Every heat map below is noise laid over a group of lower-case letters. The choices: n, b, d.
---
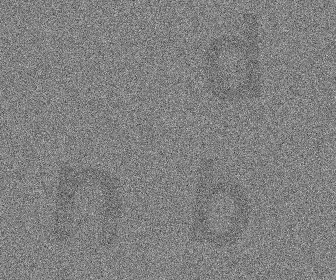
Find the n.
bottom left
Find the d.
top right
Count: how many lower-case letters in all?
3
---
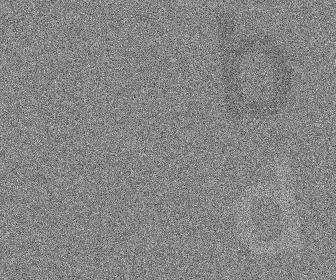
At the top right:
b
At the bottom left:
nothing
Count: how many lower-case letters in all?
2
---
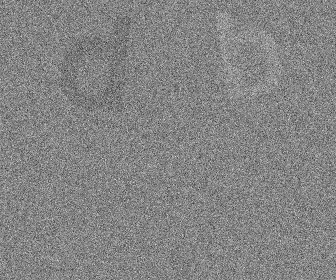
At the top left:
d
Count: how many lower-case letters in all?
2
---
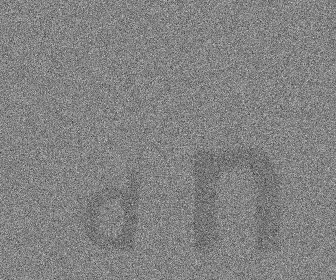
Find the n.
bottom right
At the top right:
nothing
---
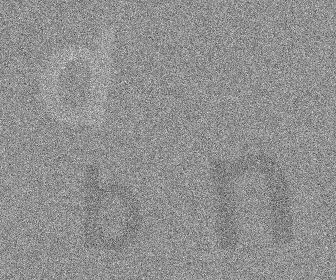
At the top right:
nothing
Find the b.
bottom left
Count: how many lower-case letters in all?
3
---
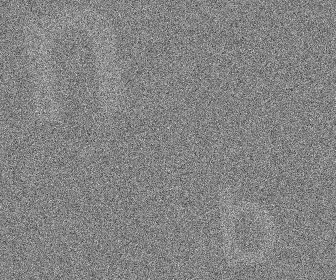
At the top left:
n
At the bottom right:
b
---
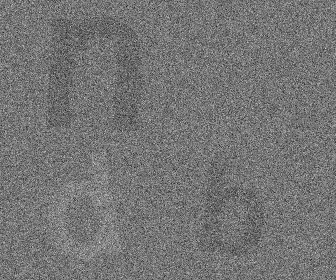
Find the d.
bottom left
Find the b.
bottom right
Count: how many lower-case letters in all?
3
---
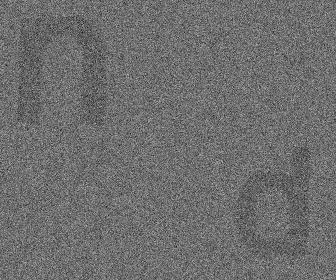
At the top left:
n
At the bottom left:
nothing
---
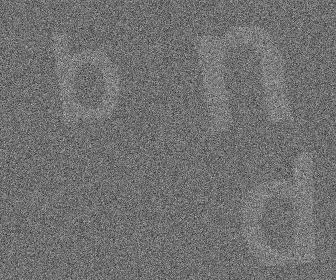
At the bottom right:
d
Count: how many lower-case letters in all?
3
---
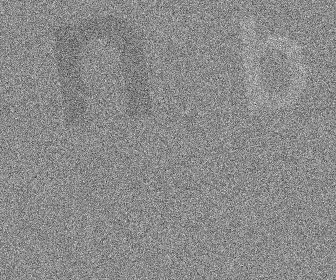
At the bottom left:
nothing
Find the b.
top right
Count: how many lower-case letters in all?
2
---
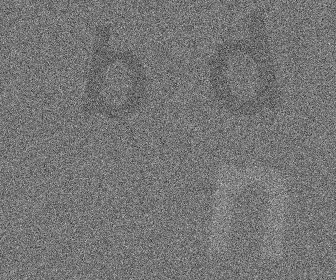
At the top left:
b
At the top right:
d
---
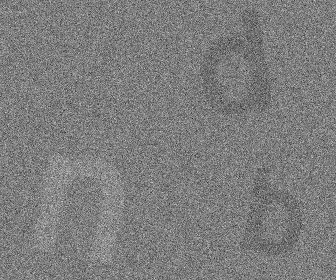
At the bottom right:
b
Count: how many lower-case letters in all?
3
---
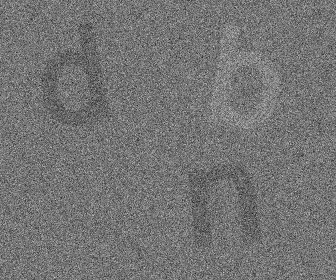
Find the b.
top right
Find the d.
top left
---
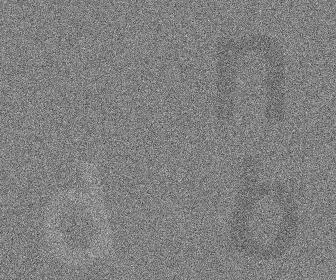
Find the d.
bottom left
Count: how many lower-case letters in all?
3
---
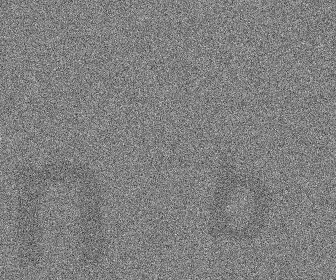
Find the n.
bottom left
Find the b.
bottom right
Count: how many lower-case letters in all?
2
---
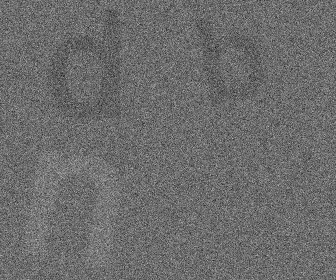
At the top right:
b
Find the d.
top left
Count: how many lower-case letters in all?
3
